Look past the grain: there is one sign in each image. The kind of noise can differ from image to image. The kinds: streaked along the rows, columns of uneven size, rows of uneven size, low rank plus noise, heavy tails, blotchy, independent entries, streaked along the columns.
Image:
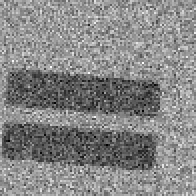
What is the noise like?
low rank plus noise
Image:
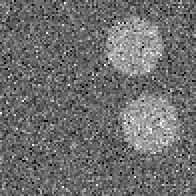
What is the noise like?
heavy tails
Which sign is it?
colon
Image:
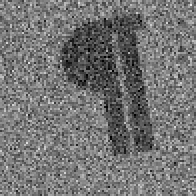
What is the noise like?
low rank plus noise
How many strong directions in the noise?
one
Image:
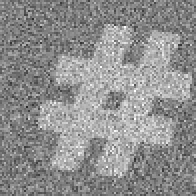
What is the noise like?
low rank plus noise
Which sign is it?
hash sign
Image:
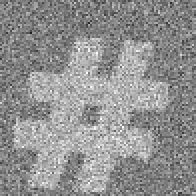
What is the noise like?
low rank plus noise
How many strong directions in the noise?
three or four
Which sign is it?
hash sign
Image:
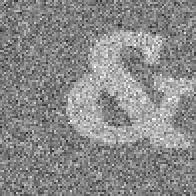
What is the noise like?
independent entries
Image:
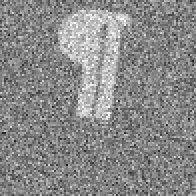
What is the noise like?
independent entries
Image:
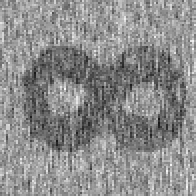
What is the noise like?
streaked along the columns
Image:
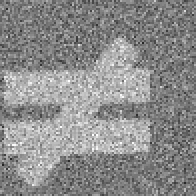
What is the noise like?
low rank plus noise
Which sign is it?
not-equal sign
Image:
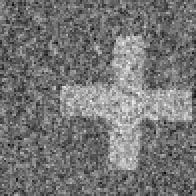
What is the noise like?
blotchy
